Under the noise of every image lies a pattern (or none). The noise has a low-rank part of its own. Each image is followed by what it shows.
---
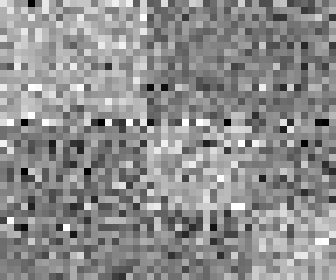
blocks along the diagonal
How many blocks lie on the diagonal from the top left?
3
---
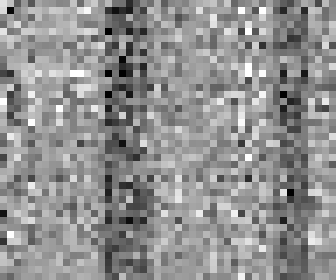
bands of columns
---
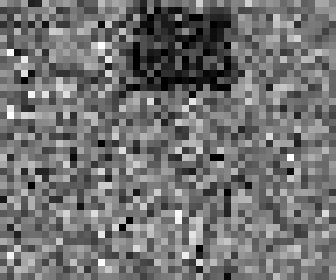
one block
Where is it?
top middle
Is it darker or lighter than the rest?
darker
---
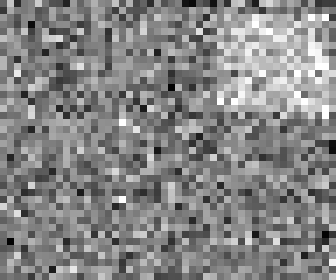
one block
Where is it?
top right
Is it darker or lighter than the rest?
lighter
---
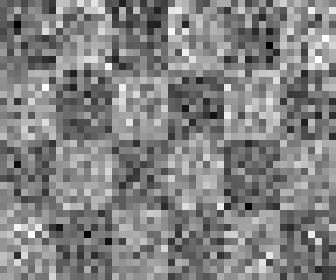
a checkerboard
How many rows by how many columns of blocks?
4 by 6
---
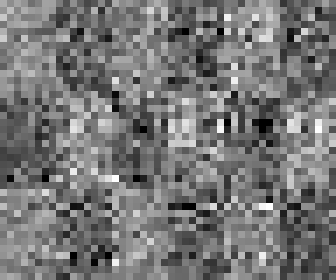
a checkerboard
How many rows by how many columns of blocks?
3 by 6
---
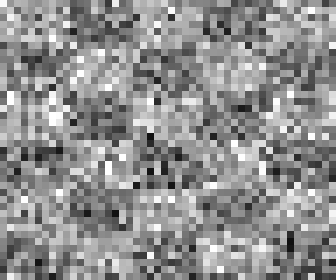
a checkerboard
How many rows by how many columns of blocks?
6 by 5
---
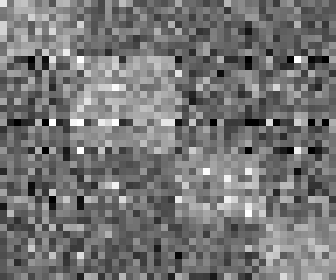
blocks along the diagonal
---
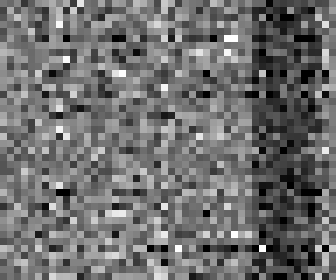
one band of columns
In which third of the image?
right
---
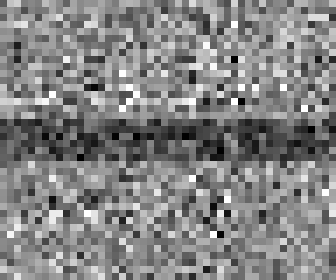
one band of rows
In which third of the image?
middle
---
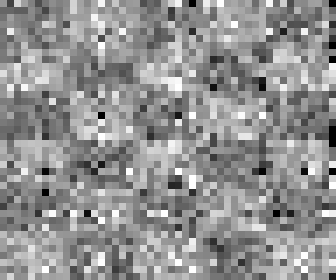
a checkerboard
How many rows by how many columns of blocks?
6 by 5
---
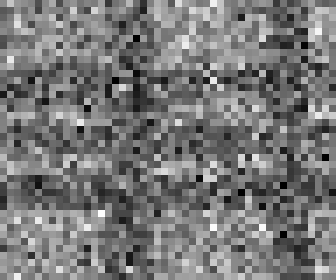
bands of rows crossing bands of columns
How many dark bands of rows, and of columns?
3 and 2
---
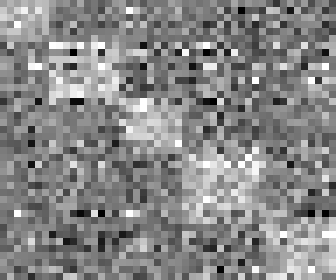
blocks along the diagonal
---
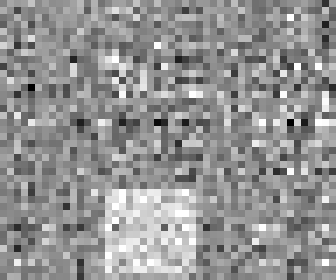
one block
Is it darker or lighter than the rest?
lighter
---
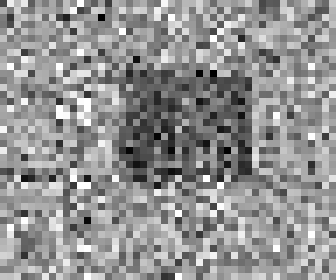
one block
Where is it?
centre
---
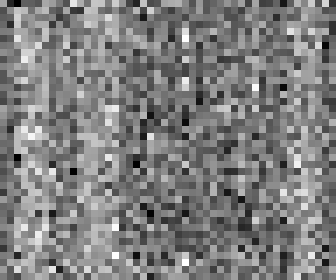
bands of columns
